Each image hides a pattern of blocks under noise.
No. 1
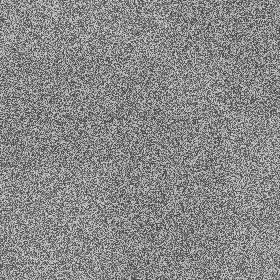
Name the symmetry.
mirrored about the diagonal from the bottom left
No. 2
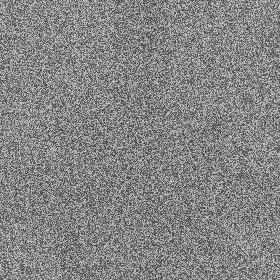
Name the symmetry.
left and right mirror each other
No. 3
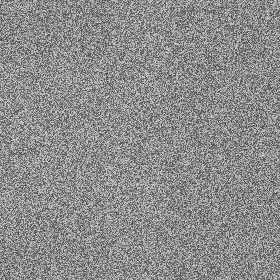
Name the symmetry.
top and bottom mirror each other
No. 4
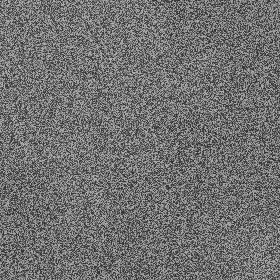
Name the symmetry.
mirrored about the diagonal from the top left
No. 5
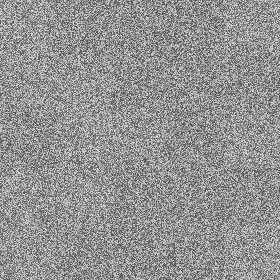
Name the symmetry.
top and bottom mirror each other
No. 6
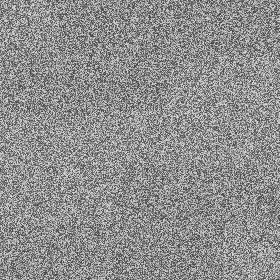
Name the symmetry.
the same after a half turn
